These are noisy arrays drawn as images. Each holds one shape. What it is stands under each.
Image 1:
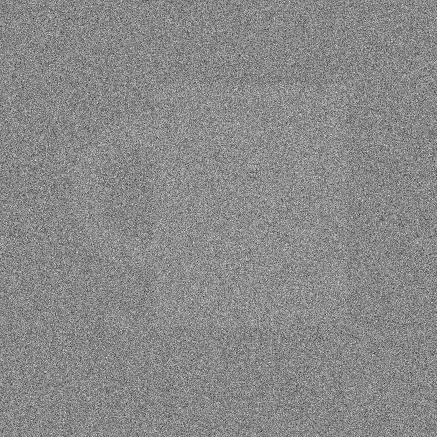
cup
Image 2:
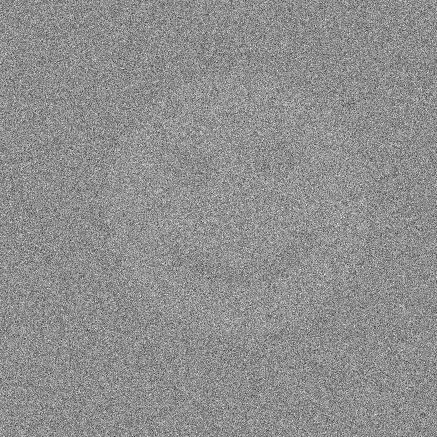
smiling face
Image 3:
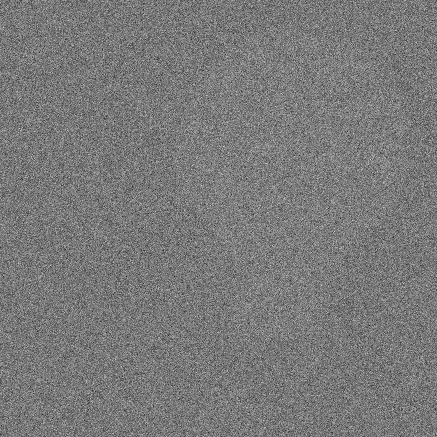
light bulb
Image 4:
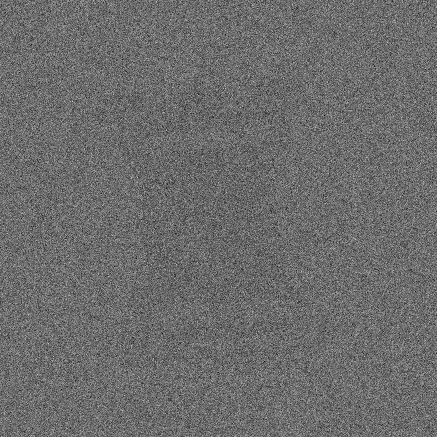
chess rook
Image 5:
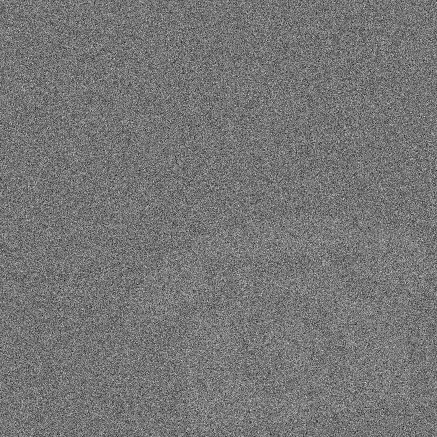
telephone
